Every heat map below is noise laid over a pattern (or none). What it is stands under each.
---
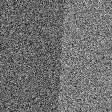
a sharp edge
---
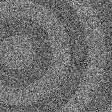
rings round one point
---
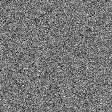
only noise
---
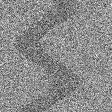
a wavy band
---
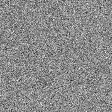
only noise
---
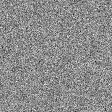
only noise
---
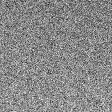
a smooth slope
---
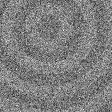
rings round one point
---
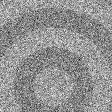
rings round one point
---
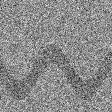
a wavy band
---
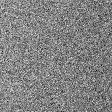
a smooth slope
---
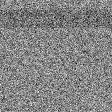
one horizontal stripe
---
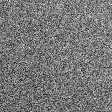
a smooth slope
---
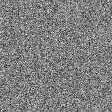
only noise
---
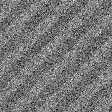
diagonal stripes
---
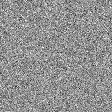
only noise
